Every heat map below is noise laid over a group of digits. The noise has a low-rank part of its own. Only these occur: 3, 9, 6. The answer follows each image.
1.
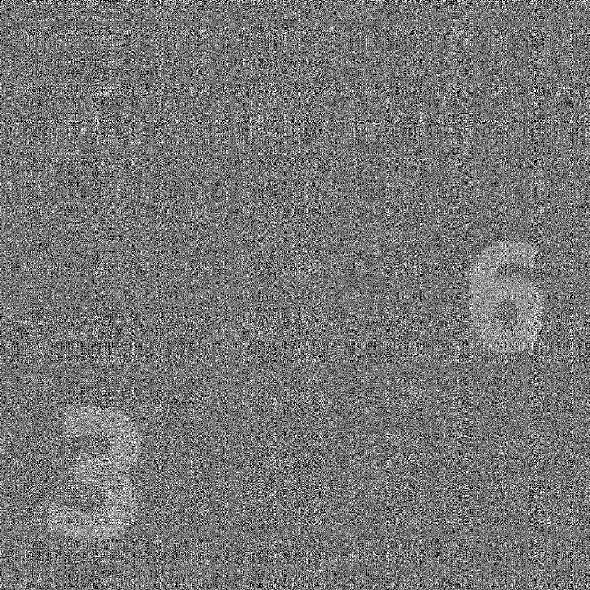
middle right: light 6; bottom left: light 3
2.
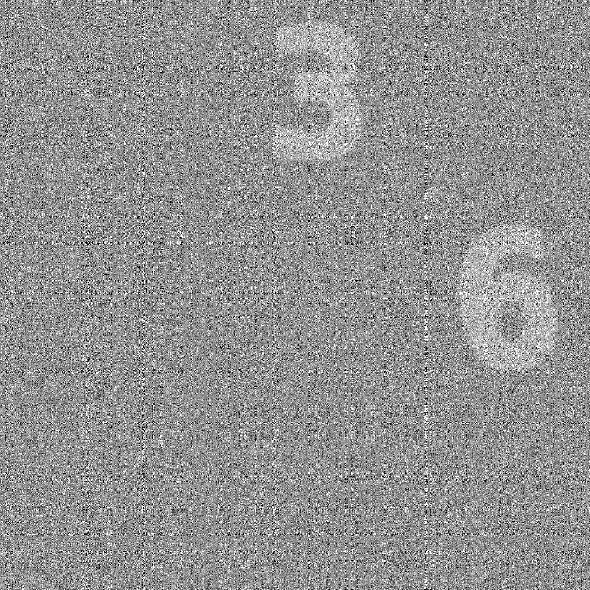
top middle: light 3; middle right: light 6
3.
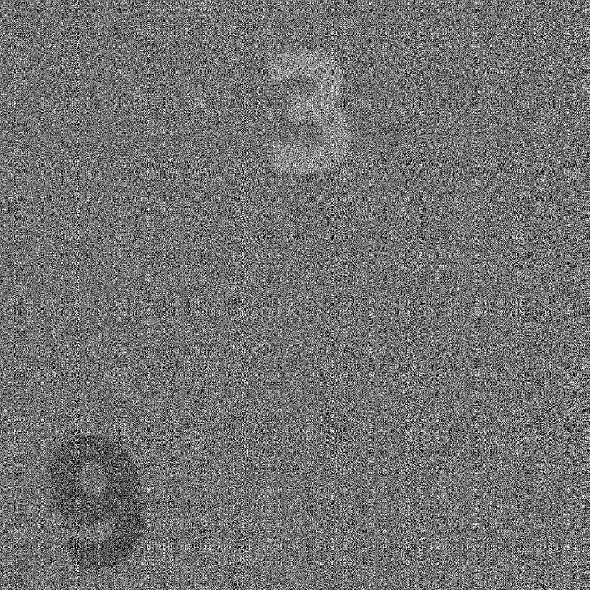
top middle: light 3; bottom left: dark 9
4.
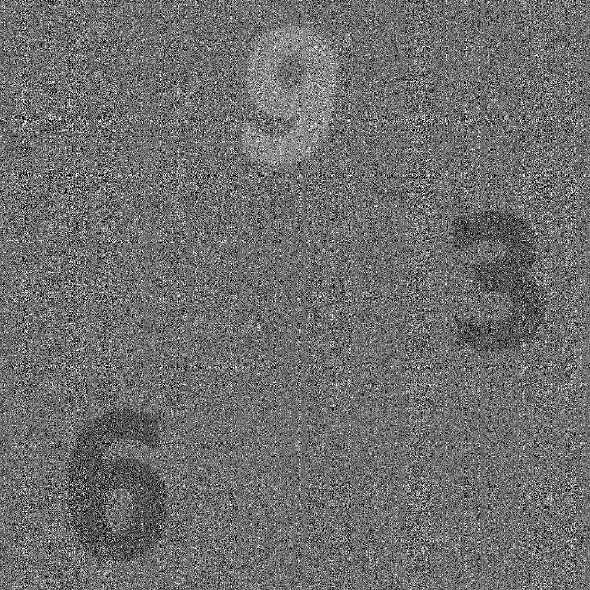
top middle: light 9; middle right: dark 3; bottom left: dark 6
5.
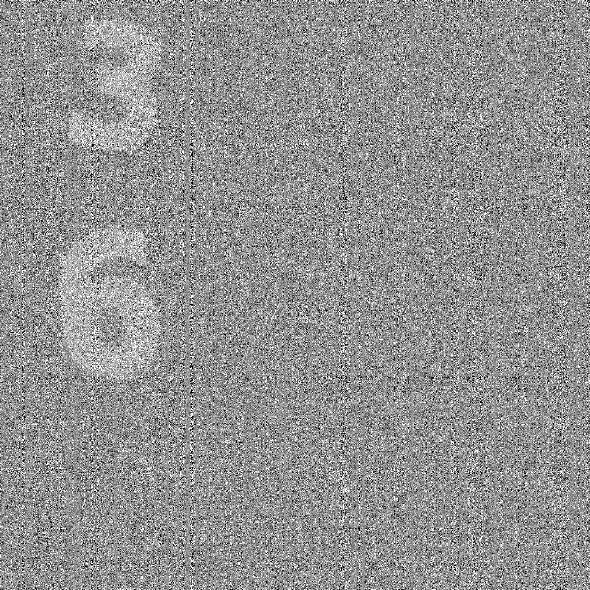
top left: light 3; middle left: light 6
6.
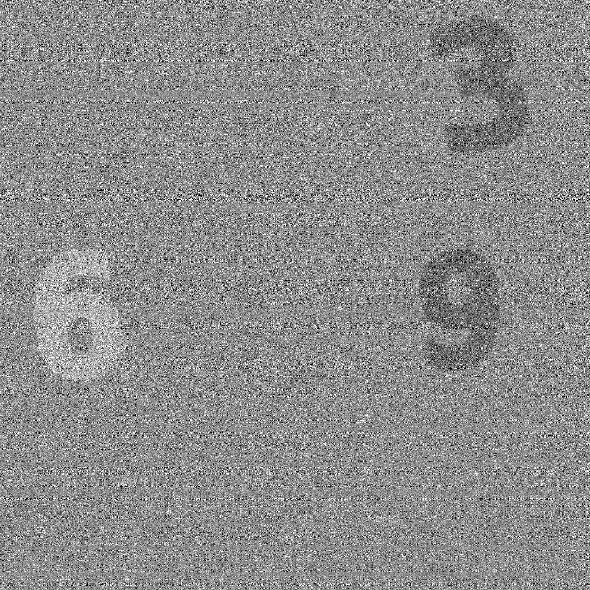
top right: dark 3; middle left: light 6; middle right: dark 9
